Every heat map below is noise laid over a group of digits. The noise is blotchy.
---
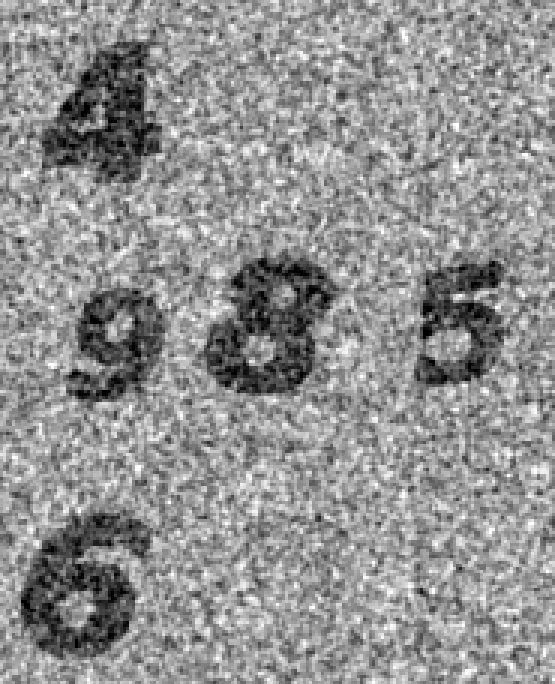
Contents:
top left: 4; middle left: 9; centre: 8; middle right: 5; bottom left: 6
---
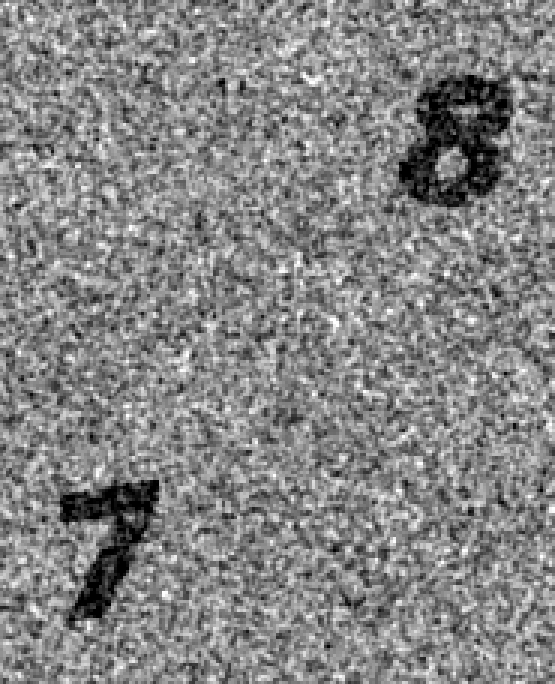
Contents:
top right: 8; bottom left: 7
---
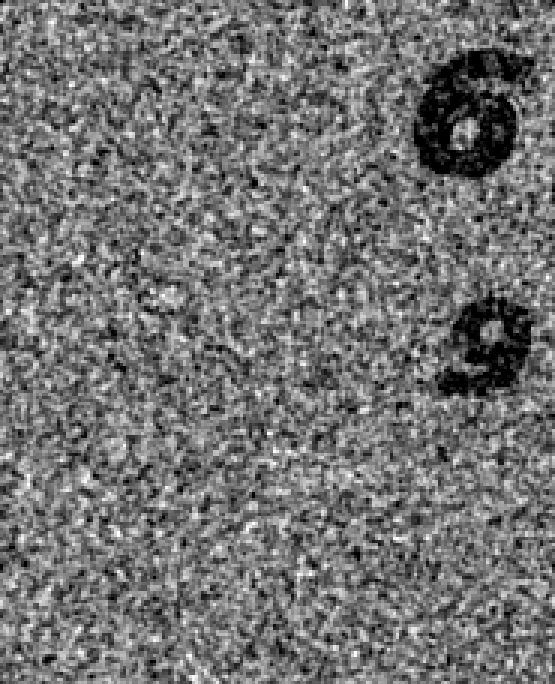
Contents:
top right: 6; middle right: 9
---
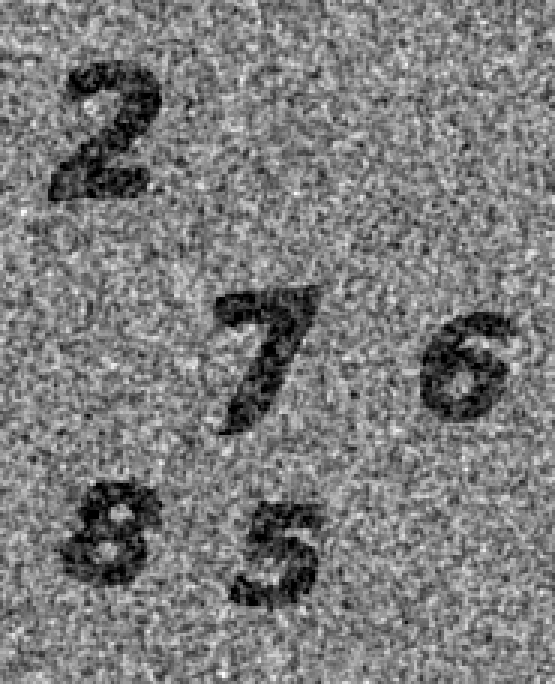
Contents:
top left: 2; centre: 7; middle right: 6; bottom left: 8; bottom middle: 5
